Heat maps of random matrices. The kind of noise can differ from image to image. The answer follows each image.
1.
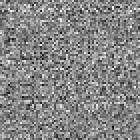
low rank plus noise
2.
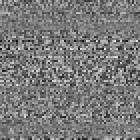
rows of uneven size
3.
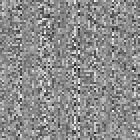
columns of uneven size
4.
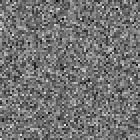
independent entries
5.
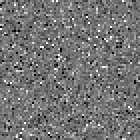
heavy tails
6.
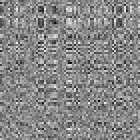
low rank plus noise
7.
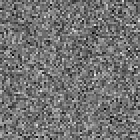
independent entries
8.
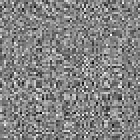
low rank plus noise
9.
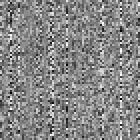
columns of uneven size
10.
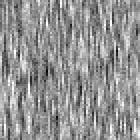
streaked along the columns
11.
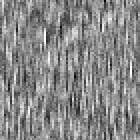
streaked along the columns
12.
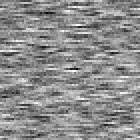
streaked along the rows
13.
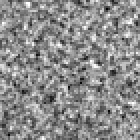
blotchy
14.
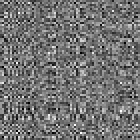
low rank plus noise
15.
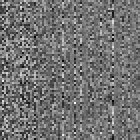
columns of uneven size
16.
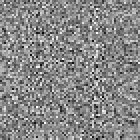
low rank plus noise
